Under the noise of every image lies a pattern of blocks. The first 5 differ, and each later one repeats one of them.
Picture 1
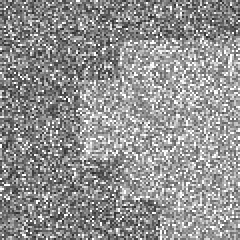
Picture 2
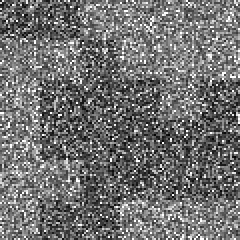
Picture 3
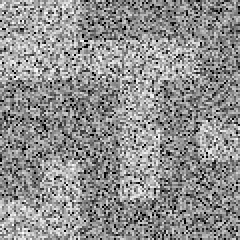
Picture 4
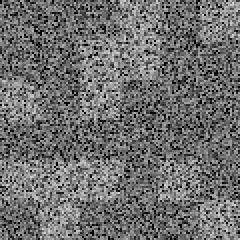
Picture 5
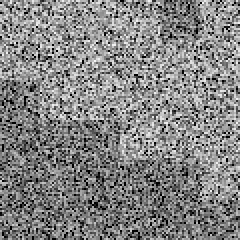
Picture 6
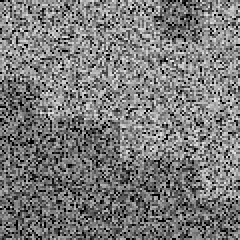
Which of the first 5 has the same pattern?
5
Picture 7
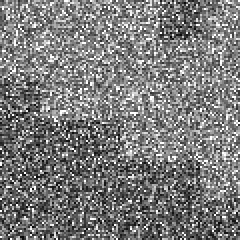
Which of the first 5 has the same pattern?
5
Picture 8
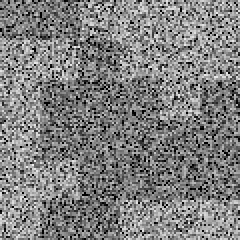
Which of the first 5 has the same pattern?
2
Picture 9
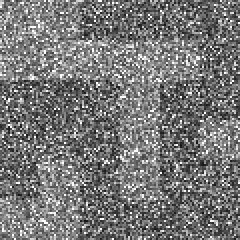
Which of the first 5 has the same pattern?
3
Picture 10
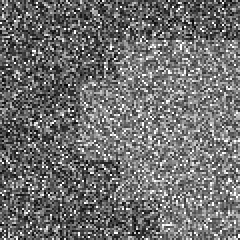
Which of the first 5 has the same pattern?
1
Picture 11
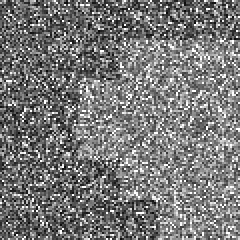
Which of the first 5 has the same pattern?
1
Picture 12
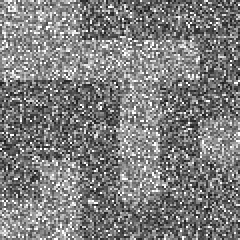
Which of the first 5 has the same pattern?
3
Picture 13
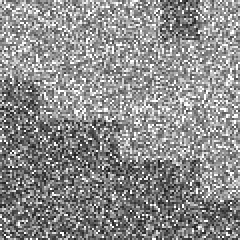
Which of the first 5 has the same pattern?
5
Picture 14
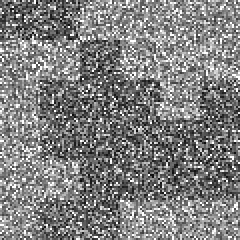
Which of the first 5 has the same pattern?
2
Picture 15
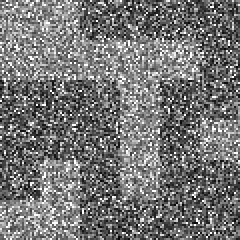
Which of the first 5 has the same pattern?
3
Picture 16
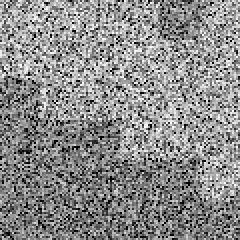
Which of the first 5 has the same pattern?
5
